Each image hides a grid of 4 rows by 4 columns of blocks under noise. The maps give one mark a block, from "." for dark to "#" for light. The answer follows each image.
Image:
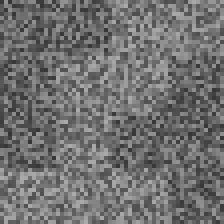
. . # #
. # # .
. # . .
# # # .
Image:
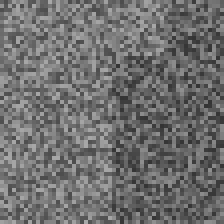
# # # .
# # . .
# # . .
# # . .
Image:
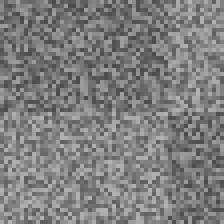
. . . #
. . . #
# # # .
# # # .
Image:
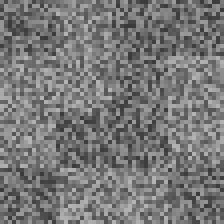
. # . .
# # . #
# . . #
. # # .
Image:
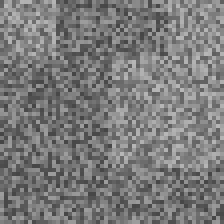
# . . #
. . # #
. . # #
. . . .
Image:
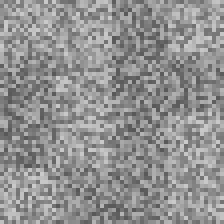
# # . #
. # . .
. # . #
# . . #
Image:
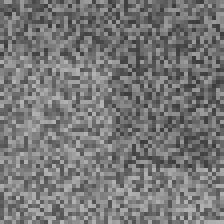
. . . .
# # . .
# # . .
# # # #
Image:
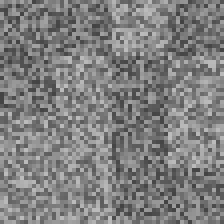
. . # .
. # . #
# # . #
# # . .
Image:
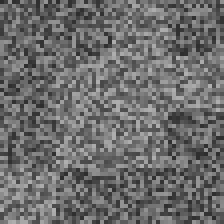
. . # .
. # # #
. # # .
# . . .
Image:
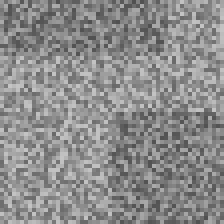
. . . #
# # # #
# # . .
# # . .
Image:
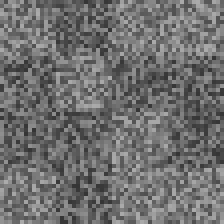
# . # #
. # . .
. . # .
# . # #
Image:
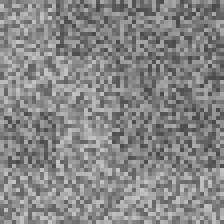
# . . .
# # . .
. # . .
# # # #
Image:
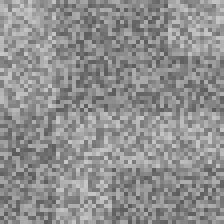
# . . #
# . . .
. # # #
. # . .
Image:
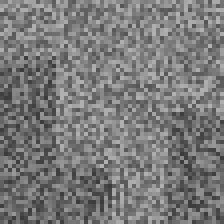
# # # #
. # # #
. # # .
. . # .
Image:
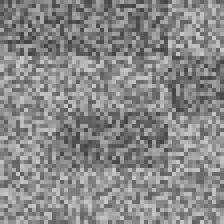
. . . #
# # # .
# . . #
# # # #
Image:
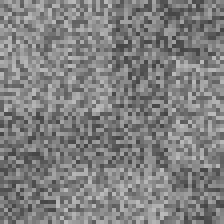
# # . .
# # . #
. . . #
. # # .
